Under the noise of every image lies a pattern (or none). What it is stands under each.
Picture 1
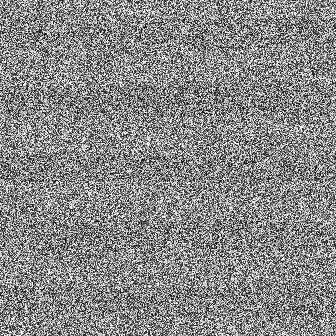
horizontal stripes
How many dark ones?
5
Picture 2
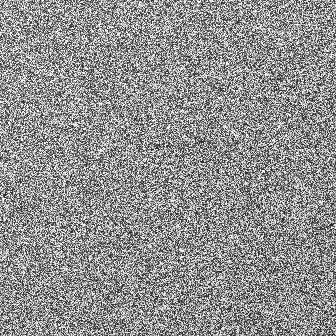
a smooth slope
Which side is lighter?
top left
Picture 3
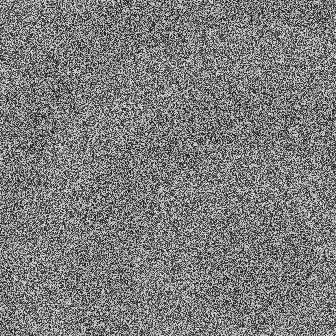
rings round one point
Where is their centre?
bottom right
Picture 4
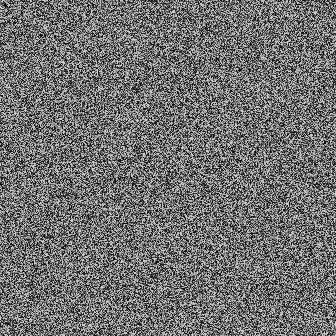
only noise
